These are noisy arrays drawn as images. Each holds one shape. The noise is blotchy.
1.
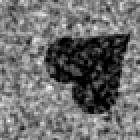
heart
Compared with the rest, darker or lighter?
darker
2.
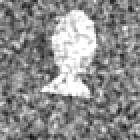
fish
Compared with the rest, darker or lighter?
lighter
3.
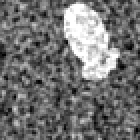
footprint
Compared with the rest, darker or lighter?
lighter
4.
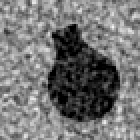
light bulb
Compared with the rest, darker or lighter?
darker
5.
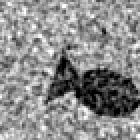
fish
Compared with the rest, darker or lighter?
darker
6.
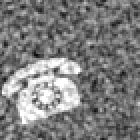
telephone
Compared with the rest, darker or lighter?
lighter
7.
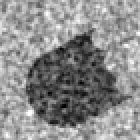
ghost
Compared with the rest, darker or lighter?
darker
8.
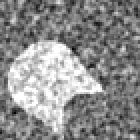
cat's head
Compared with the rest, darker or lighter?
lighter
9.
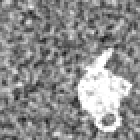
teapot
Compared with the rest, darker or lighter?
lighter
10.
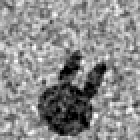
rabbit's head
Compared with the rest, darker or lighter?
darker
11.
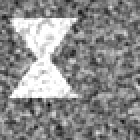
bow tie
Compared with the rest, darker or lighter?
lighter
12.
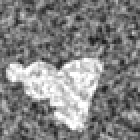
chess pawn
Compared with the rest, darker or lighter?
lighter
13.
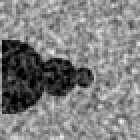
chess pawn
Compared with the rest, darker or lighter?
darker
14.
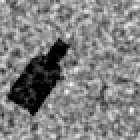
bottle
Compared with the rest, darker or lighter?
darker
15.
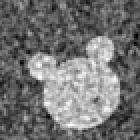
bear's head
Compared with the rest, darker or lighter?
lighter
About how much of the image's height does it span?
two thirds
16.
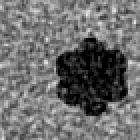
flower
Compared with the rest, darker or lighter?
darker
